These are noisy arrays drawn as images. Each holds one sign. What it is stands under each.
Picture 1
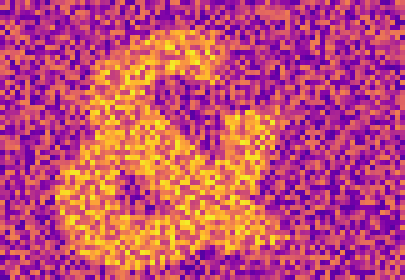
ampersand
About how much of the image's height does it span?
nearly all
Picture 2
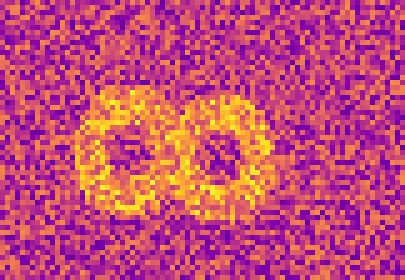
infinity sign
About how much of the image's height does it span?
half
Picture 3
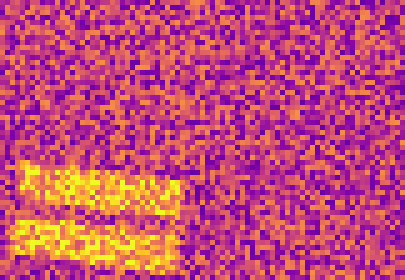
equals sign
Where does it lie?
bottom left
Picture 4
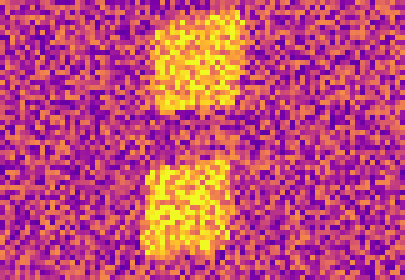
colon
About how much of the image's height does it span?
nearly all
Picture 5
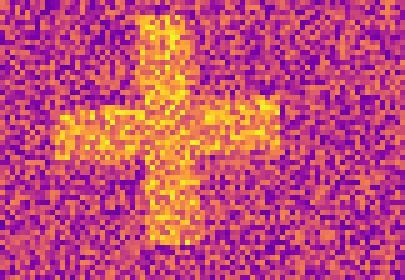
plus sign
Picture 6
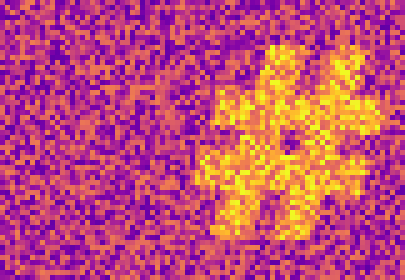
hash sign
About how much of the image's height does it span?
two thirds
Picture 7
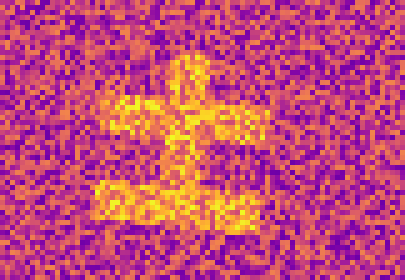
plus-minus sign
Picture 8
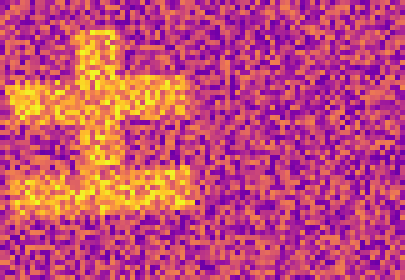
plus-minus sign
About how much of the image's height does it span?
two thirds
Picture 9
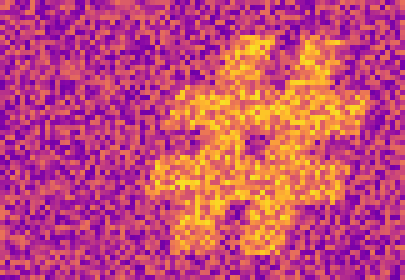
hash sign
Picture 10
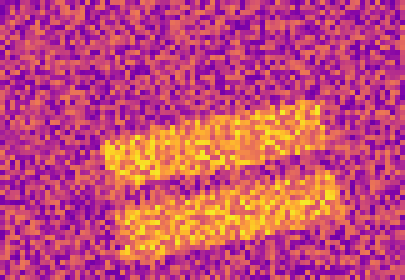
equals sign
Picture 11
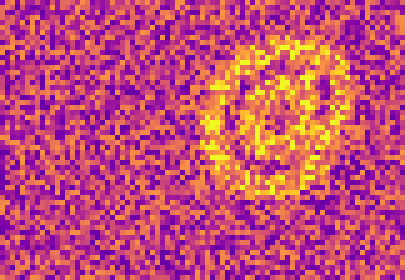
at sign
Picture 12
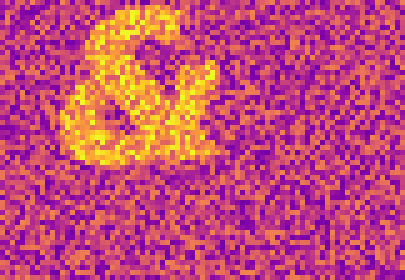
ampersand
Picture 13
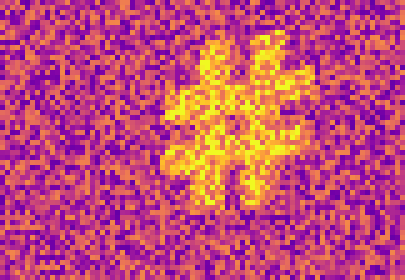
hash sign
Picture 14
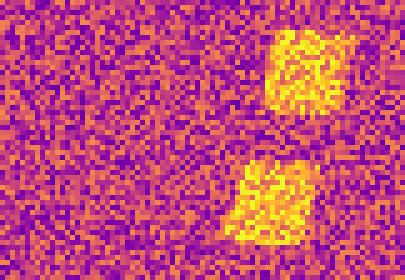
colon
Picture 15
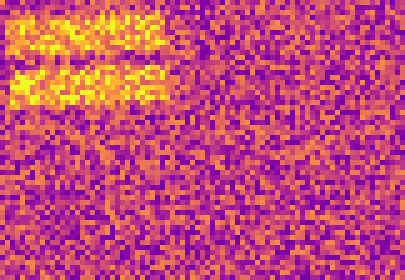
equals sign
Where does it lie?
top left
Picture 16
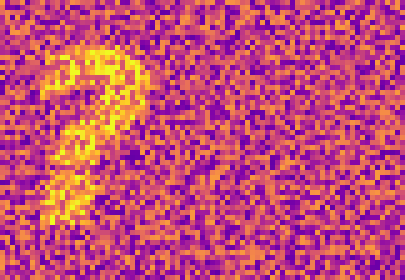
question mark
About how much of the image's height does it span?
two thirds
